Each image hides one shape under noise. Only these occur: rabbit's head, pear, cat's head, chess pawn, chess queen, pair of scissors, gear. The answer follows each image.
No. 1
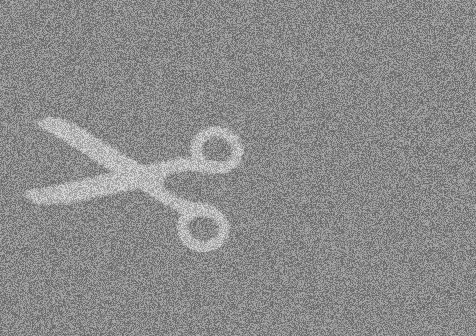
pair of scissors
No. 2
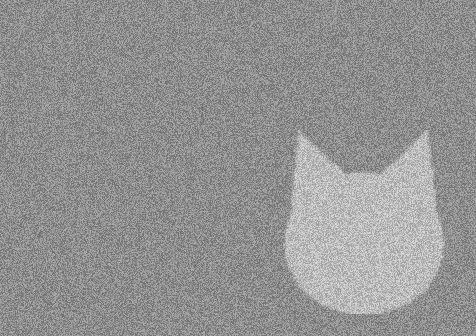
cat's head
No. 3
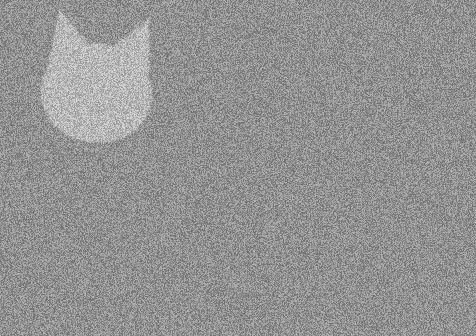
cat's head
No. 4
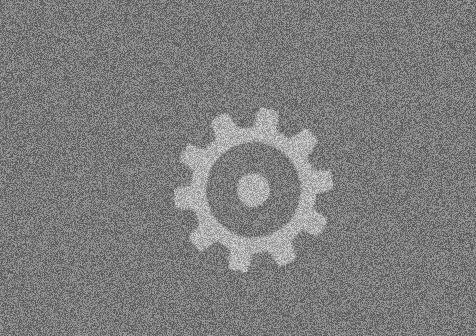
gear
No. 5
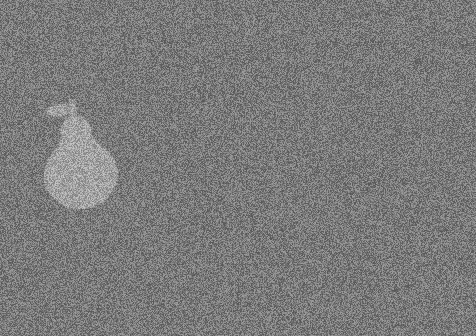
pear
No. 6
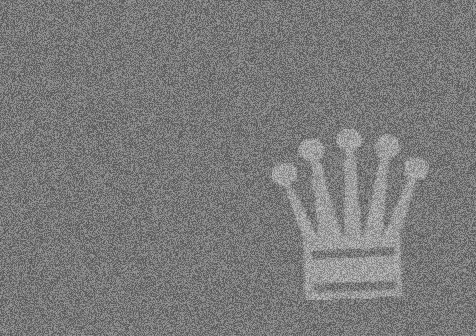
chess queen
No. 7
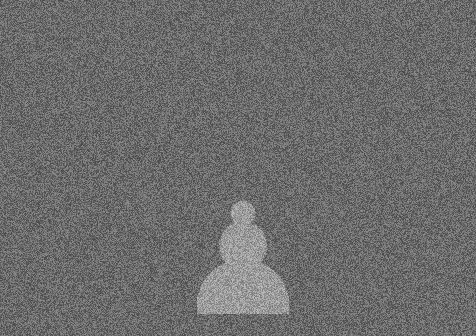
chess pawn
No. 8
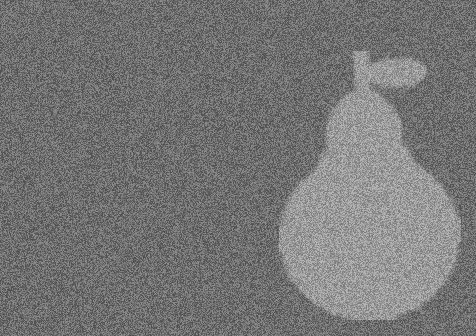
pear
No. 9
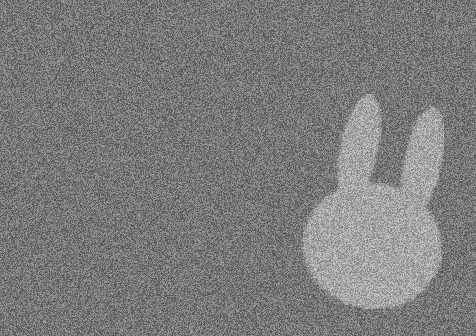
rabbit's head
